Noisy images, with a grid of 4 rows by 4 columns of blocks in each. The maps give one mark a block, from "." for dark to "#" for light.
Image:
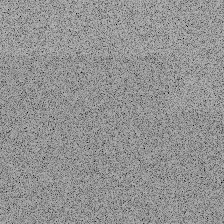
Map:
# # # #
. . . #
. . . .
. . . .
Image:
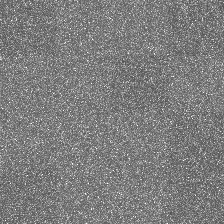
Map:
. # # .
# # . #
# # # .
. # # .
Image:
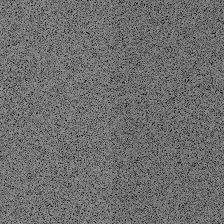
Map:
# # . .
# # . .
# # . .
# # . .
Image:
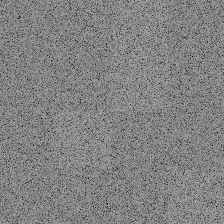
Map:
. . # .
. . # .
. # . .
. . . #
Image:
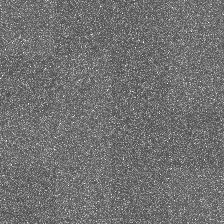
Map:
# . . #
. # . #
# # . .
. # . #
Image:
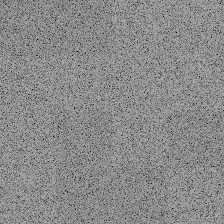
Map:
. . # #
# # # #
# . # .
# . . #
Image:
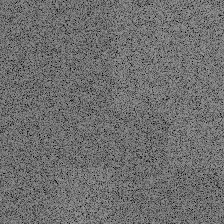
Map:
. . # #
. . # #
. . . #
. # . .
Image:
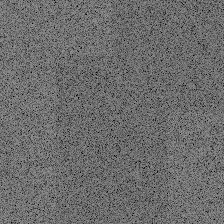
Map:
# # . .
# . . .
# . . #
# . . #
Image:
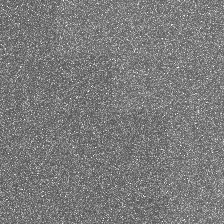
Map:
. # # #
. . # #
. . . #
. . . #
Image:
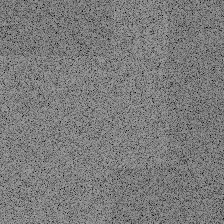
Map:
. . # .
# # # .
# # # .
# # . .
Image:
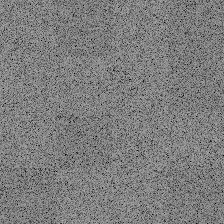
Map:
# . # .
# # # .
# . # #
. # # .
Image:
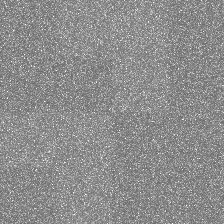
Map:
. # # .
. . # .
# # . .
. # . .
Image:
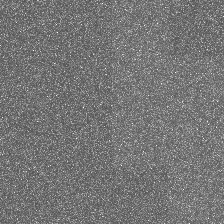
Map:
. . # .
. . # #
. . # #
. . . #
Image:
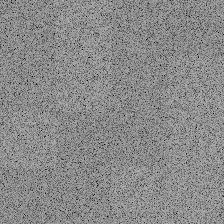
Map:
. # . .
. # . #
# . . #
. . # #
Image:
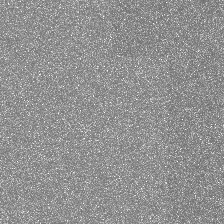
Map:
# # . .
# # # .
# # # .
# # # .
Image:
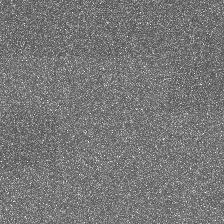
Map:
. . . .
# # # .
. # # #
# # # #
